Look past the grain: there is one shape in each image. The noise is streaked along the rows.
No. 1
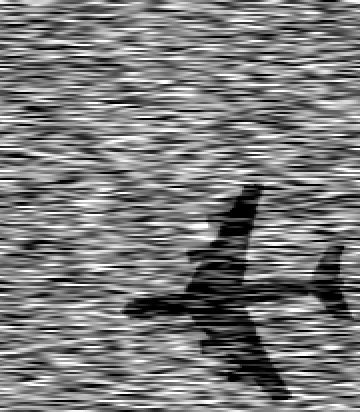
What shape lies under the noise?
airplane
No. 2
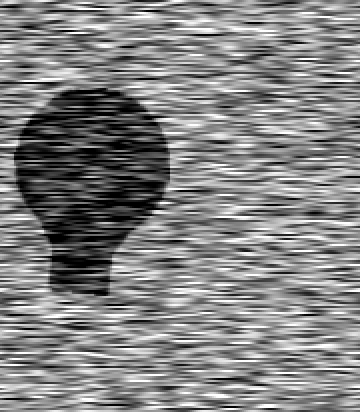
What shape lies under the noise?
light bulb
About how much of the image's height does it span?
half
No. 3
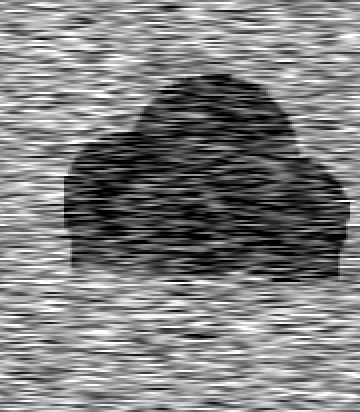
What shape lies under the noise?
cloud
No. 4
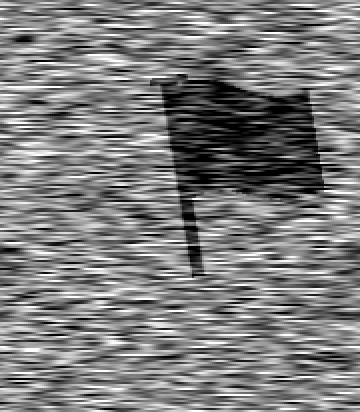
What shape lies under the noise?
flag
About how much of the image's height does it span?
half
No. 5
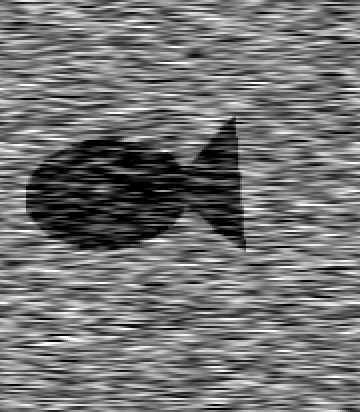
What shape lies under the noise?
fish
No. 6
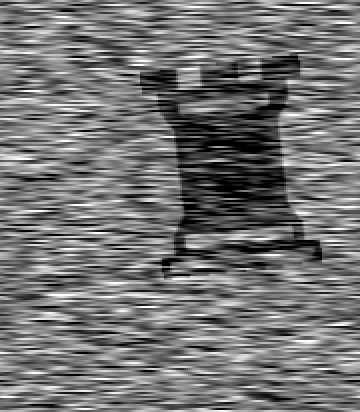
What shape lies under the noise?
chess rook
